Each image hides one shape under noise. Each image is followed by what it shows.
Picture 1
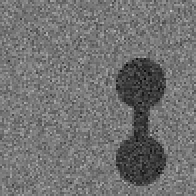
dumbbell
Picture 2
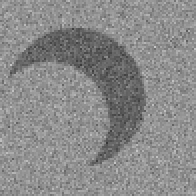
crescent
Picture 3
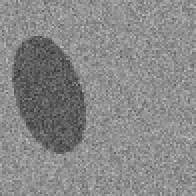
ellipse
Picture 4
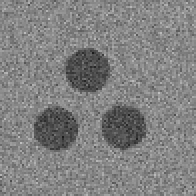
three dots
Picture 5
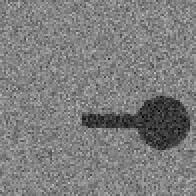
lollipop
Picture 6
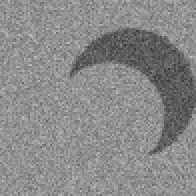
crescent
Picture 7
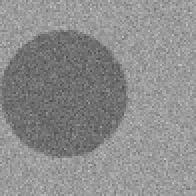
disc
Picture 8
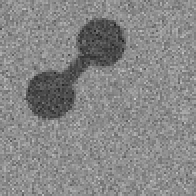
dumbbell
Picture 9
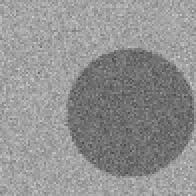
disc
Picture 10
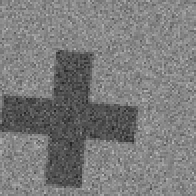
cross
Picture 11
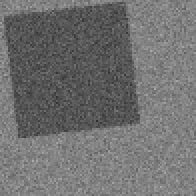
square
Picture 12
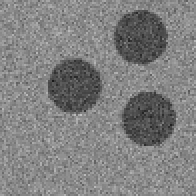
three dots
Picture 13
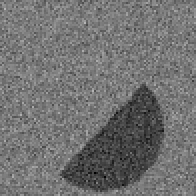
half disc
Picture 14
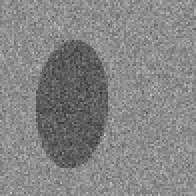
ellipse
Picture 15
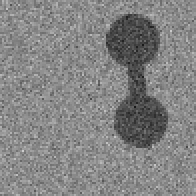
dumbbell
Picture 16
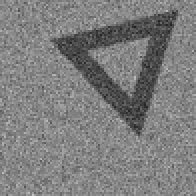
triangle frame
